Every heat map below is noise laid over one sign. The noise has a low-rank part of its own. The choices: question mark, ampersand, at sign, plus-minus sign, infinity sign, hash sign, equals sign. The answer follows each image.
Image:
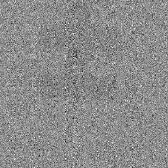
plus-minus sign
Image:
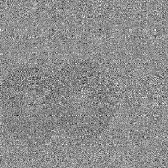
infinity sign
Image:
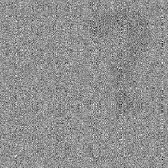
question mark
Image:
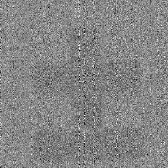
plus-minus sign
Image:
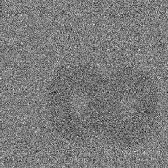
infinity sign
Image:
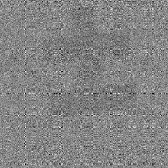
plus-minus sign
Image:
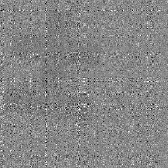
plus-minus sign
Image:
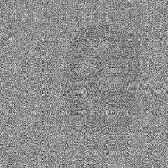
at sign
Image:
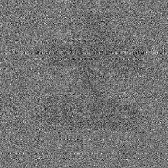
plus-minus sign
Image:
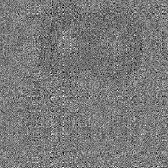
infinity sign
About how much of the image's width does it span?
two thirds
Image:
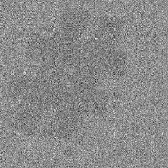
hash sign
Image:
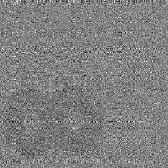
infinity sign
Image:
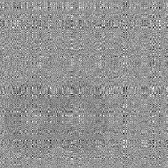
infinity sign
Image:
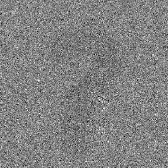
question mark
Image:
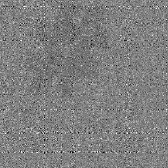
hash sign
